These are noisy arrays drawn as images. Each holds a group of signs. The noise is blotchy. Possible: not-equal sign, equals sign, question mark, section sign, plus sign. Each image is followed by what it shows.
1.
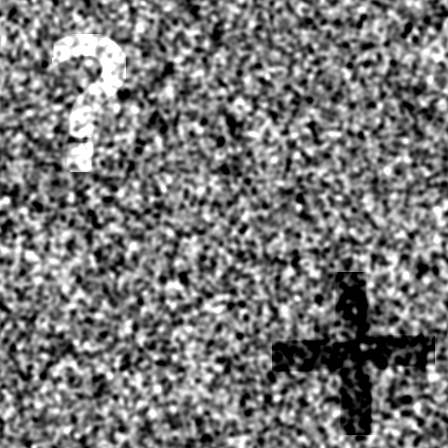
top left: light question mark; bottom right: dark plus sign
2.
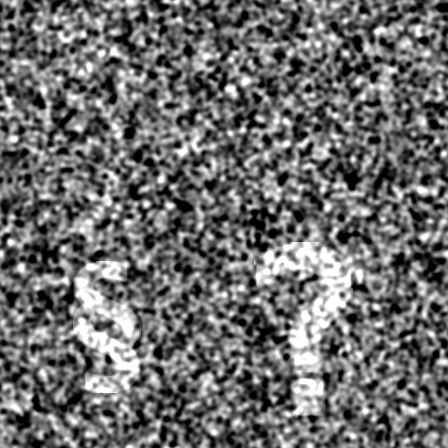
bottom left: light section sign; bottom right: light question mark
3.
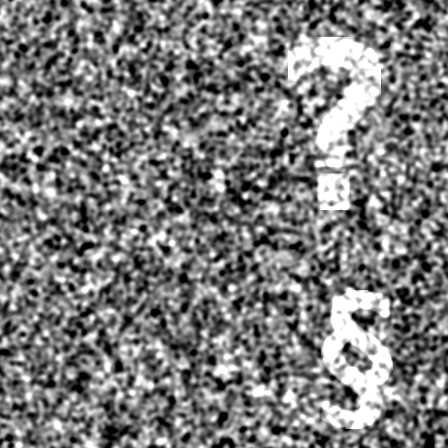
top right: light question mark; bottom right: light section sign
